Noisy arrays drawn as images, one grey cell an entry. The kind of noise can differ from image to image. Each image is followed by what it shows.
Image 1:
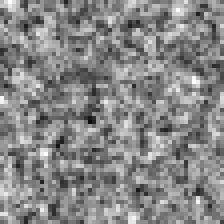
blotchy
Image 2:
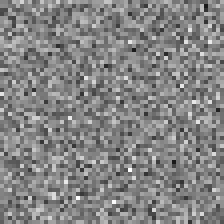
independent entries
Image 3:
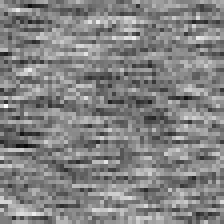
streaked along the rows
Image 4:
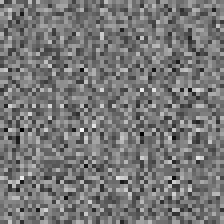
low rank plus noise
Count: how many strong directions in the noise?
one
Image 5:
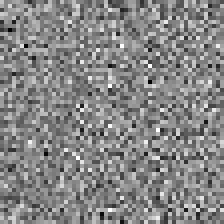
low rank plus noise
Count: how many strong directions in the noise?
two
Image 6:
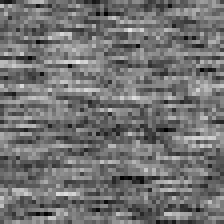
streaked along the rows
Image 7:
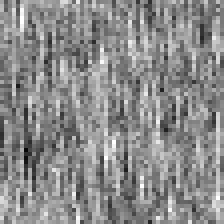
streaked along the columns
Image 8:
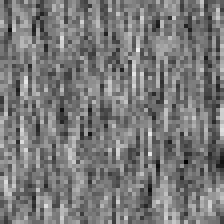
streaked along the columns
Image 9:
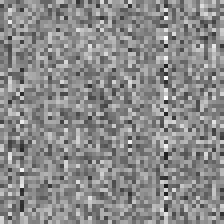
columns of uneven size
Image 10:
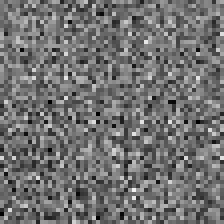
low rank plus noise
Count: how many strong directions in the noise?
two
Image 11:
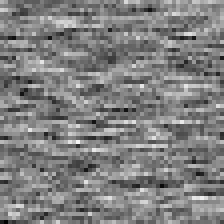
streaked along the rows
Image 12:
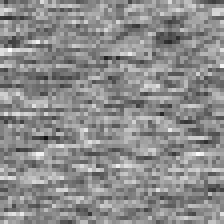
streaked along the rows
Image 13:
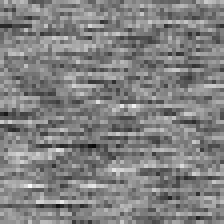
streaked along the rows
